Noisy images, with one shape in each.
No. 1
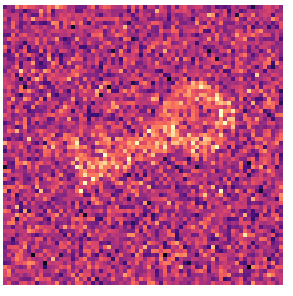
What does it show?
light key
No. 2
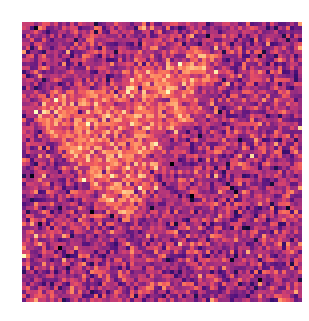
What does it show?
light chess pawn
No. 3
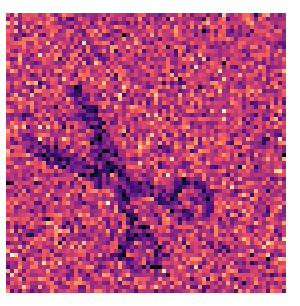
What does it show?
dark pair of scissors
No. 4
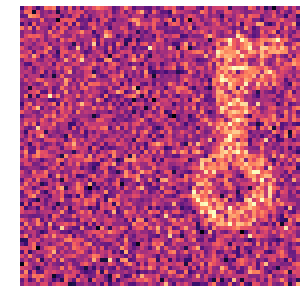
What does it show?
light key
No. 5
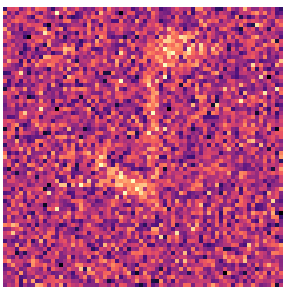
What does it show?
light musical note
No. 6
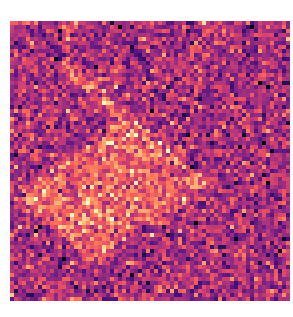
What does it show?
light flag
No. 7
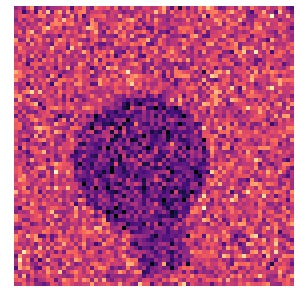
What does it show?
dark light bulb
